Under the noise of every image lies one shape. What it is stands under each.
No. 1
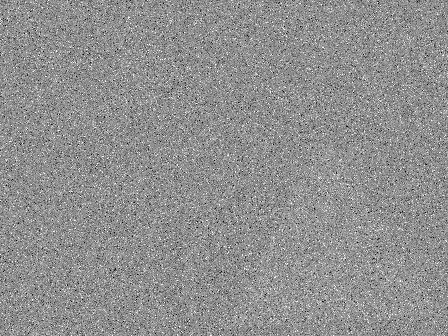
triangle
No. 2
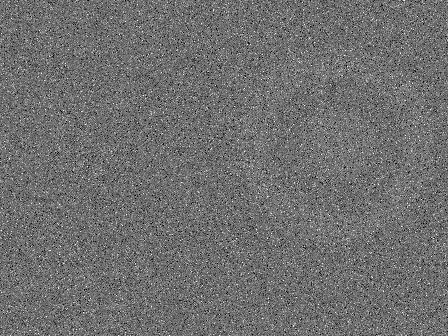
bullseye
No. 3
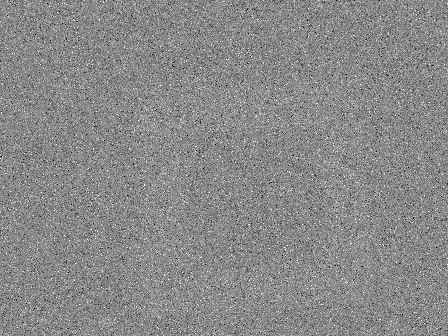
square frame
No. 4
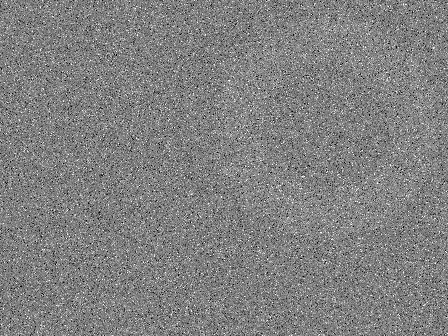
ring
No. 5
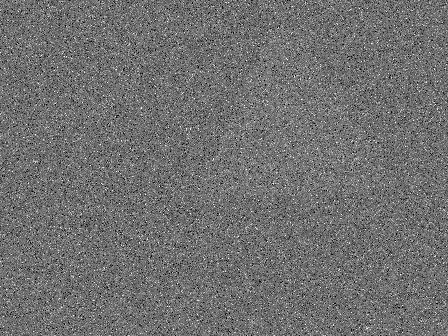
triangle
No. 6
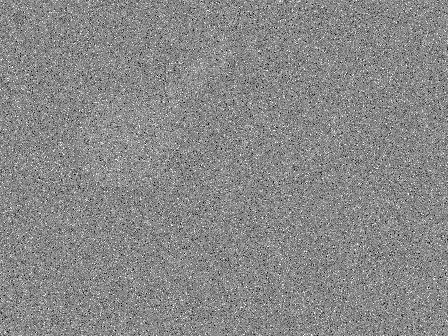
lollipop
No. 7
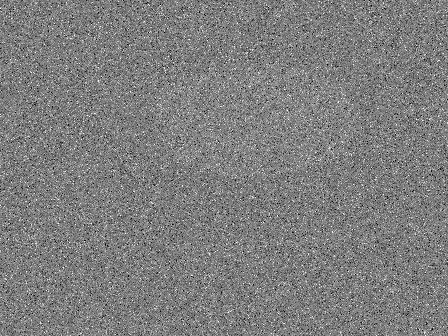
ellipse
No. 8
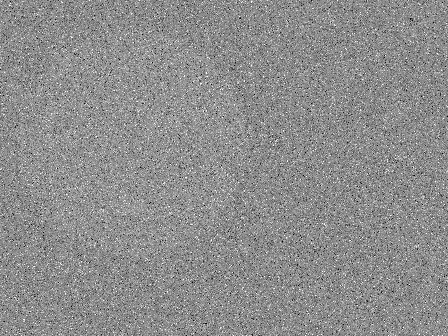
disc
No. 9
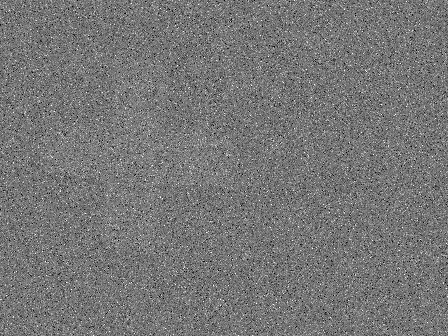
cross
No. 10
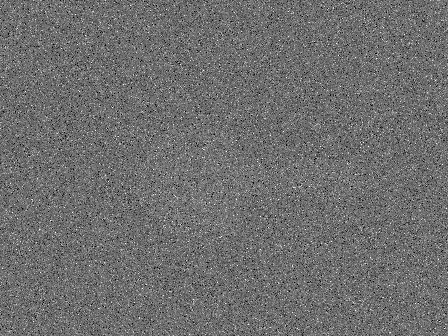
lollipop
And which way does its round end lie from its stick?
left
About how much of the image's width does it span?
half
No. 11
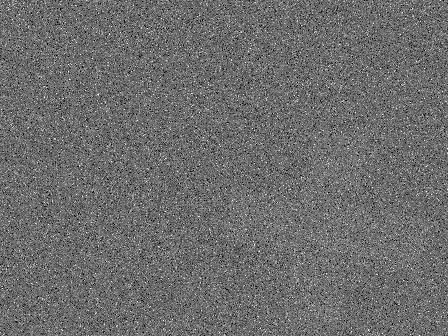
cross
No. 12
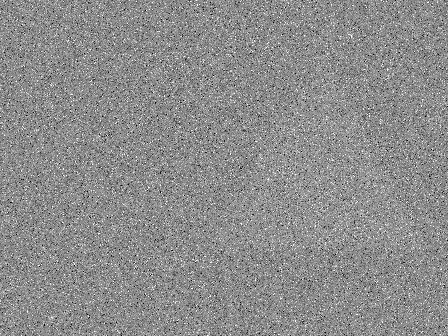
triangle
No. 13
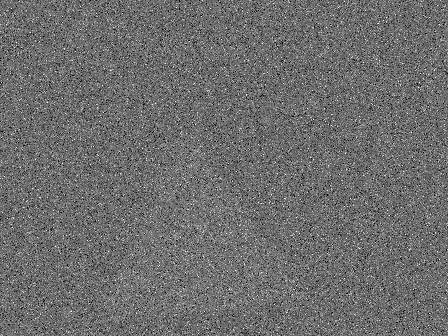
triangle
